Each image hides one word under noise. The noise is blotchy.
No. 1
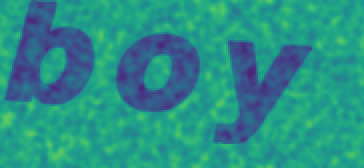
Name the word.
boy
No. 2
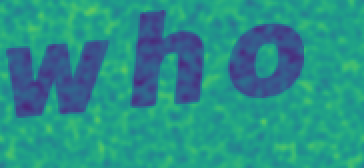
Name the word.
who
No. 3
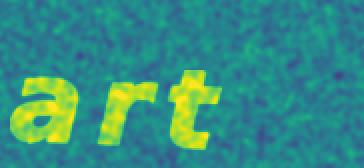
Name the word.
art
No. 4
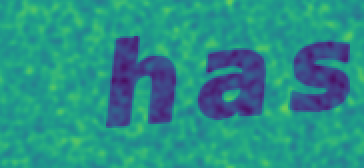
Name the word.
has
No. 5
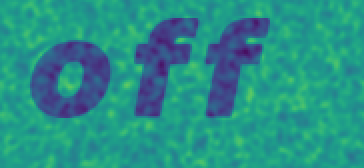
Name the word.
off
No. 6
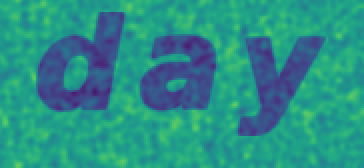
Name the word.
day
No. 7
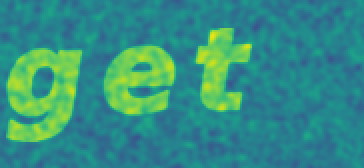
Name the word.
get
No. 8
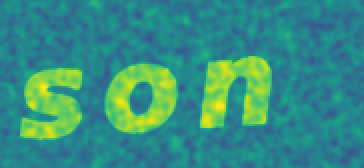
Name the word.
son
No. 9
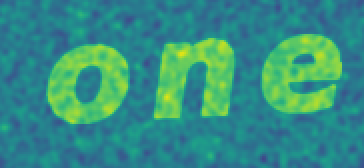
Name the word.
one
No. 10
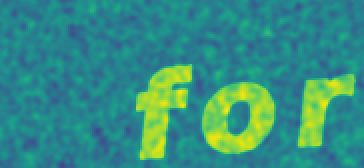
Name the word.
for
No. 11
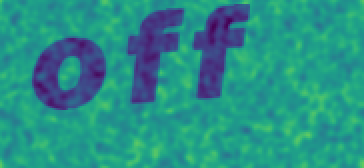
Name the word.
off
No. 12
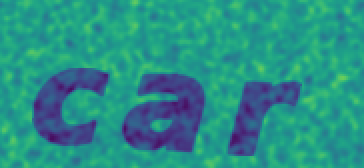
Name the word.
car
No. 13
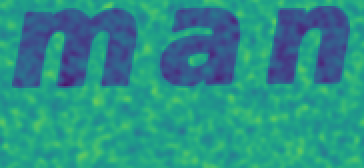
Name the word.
man
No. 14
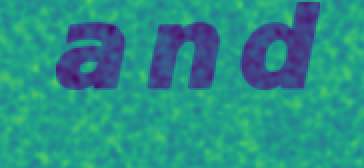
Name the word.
and
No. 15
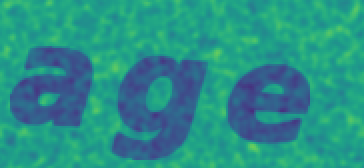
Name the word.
age
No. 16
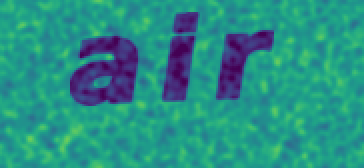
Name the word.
air
